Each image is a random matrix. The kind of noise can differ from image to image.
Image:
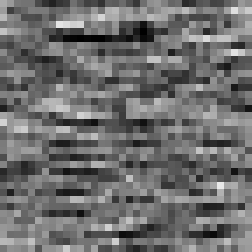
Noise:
streaked along the rows
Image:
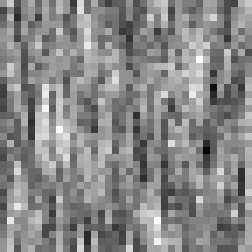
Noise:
streaked along the columns
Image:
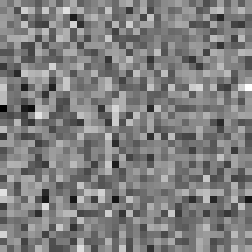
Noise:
low rank plus noise
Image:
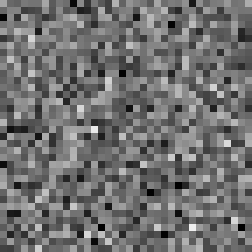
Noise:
independent entries
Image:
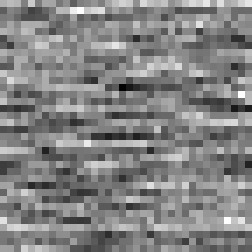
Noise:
streaked along the rows
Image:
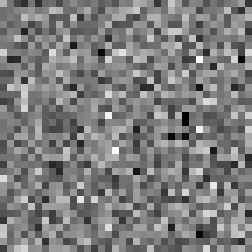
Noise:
low rank plus noise
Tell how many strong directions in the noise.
five to eight
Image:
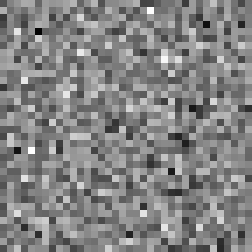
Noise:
independent entries
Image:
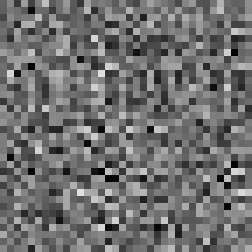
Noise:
low rank plus noise
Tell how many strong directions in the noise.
one
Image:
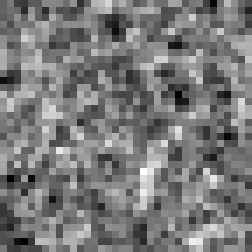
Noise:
blotchy
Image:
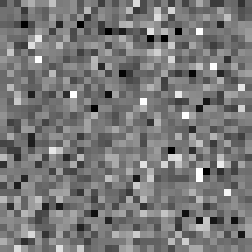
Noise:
heavy tails
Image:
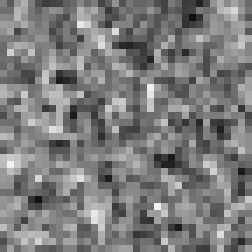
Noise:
blotchy
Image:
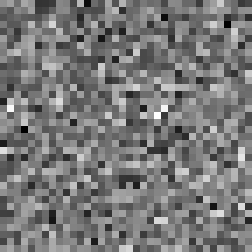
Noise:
independent entries
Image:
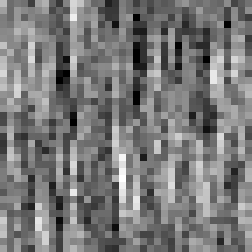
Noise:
streaked along the columns
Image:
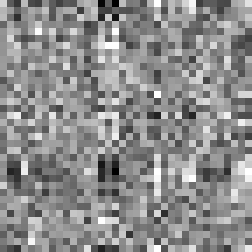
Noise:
low rank plus noise
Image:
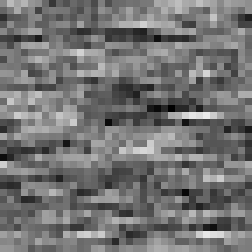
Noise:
streaked along the rows
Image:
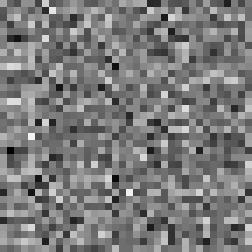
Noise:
low rank plus noise
